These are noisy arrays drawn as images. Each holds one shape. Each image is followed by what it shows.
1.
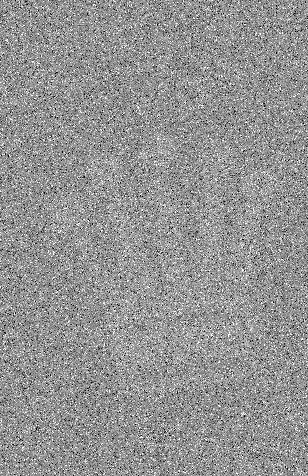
chess queen
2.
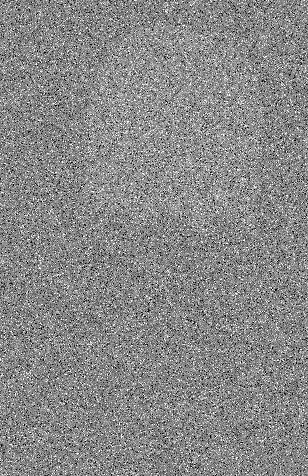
ghost
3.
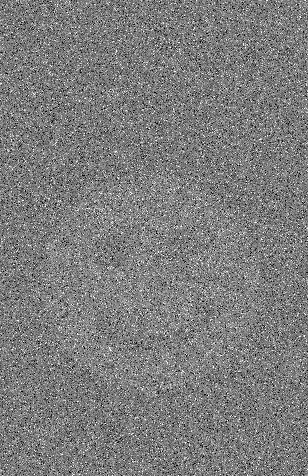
smiling face
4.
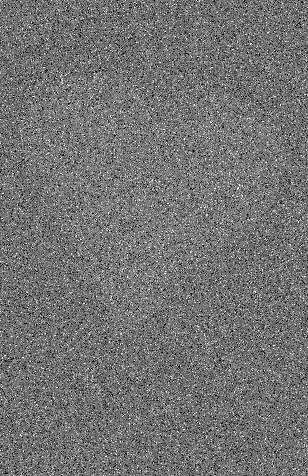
heart
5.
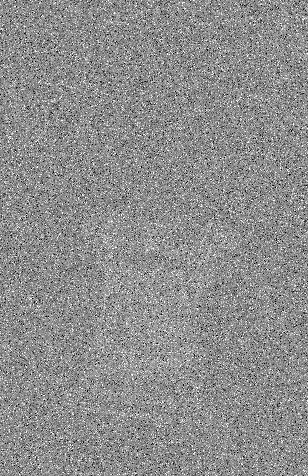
chess rook
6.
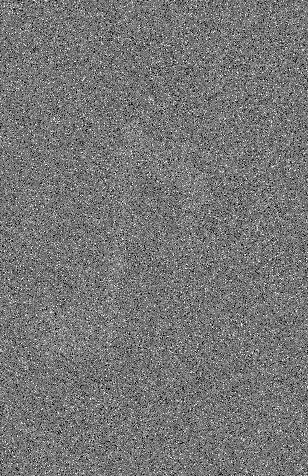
musical note
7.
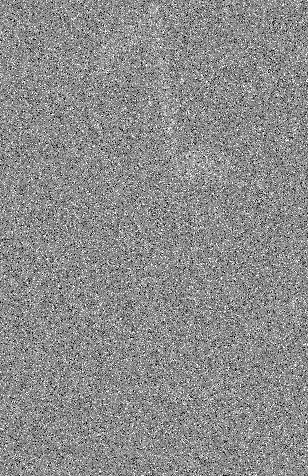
musical note
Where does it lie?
top middle
